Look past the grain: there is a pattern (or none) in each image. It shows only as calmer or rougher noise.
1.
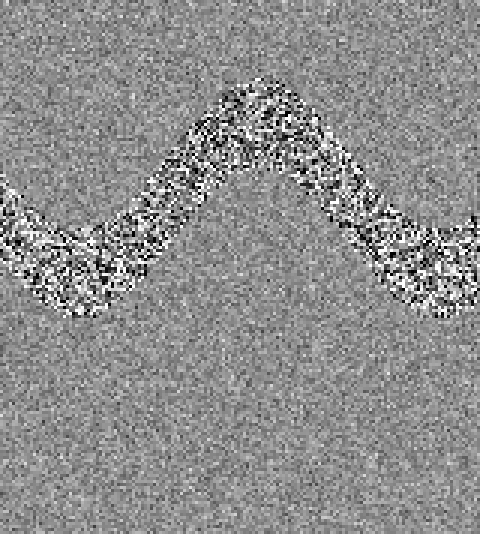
a wavy band
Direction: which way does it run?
left to right
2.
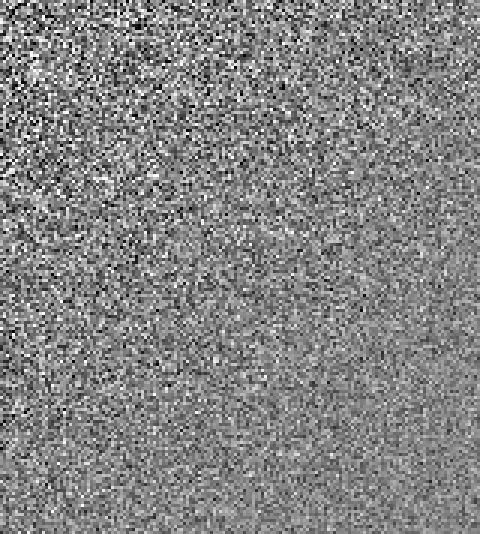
a smooth slope
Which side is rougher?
top left
